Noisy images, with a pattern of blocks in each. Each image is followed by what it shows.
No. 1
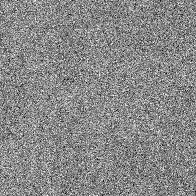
top and bottom mirror each other
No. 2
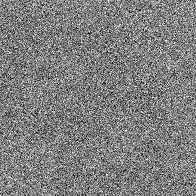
mirrored about the diagonal from the bottom left
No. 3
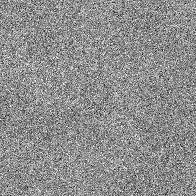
no symmetry
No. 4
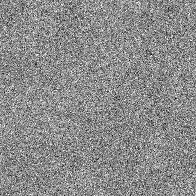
mirrored about the diagonal from the top left
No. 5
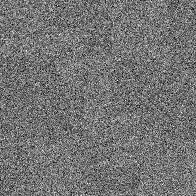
the same after a half turn
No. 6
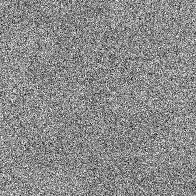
the same after a half turn
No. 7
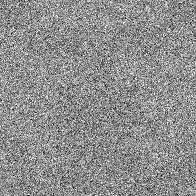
left and right mirror each other
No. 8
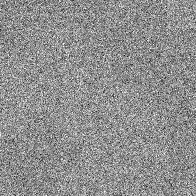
mirrored about the diagonal from the bottom left
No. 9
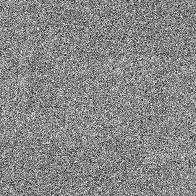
the same after a half turn
